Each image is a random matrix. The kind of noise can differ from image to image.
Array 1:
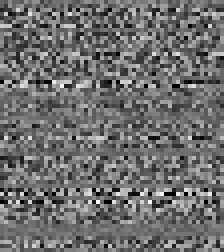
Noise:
rows of uneven size
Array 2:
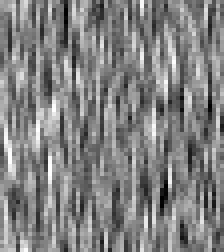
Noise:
streaked along the columns
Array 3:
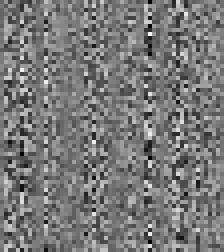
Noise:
columns of uneven size
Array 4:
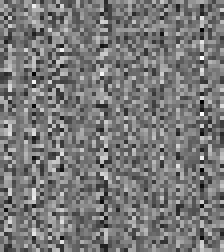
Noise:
columns of uneven size
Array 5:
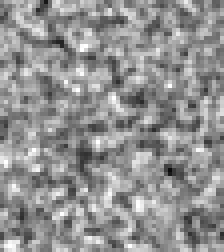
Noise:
blotchy
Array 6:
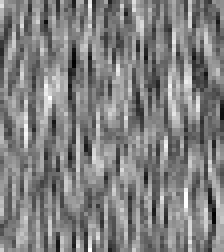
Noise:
streaked along the columns
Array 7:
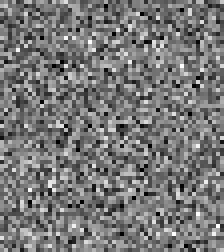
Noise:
independent entries
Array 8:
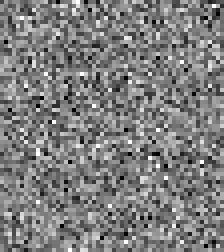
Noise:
independent entries
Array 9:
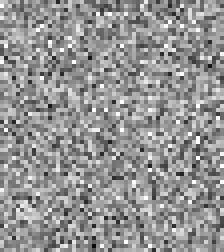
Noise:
independent entries
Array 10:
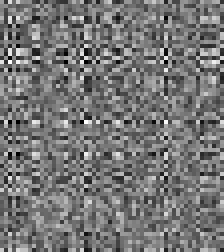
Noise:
low rank plus noise
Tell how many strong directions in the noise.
one
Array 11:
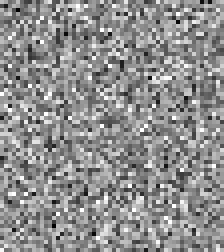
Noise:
independent entries
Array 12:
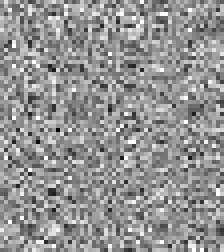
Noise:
low rank plus noise
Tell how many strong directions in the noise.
three or four
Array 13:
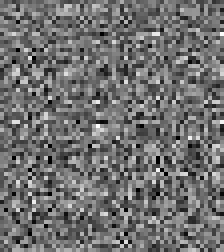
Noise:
low rank plus noise
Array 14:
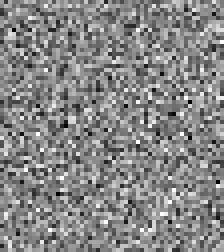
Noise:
independent entries
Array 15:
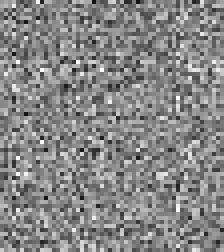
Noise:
low rank plus noise
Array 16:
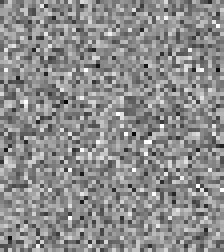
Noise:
independent entries
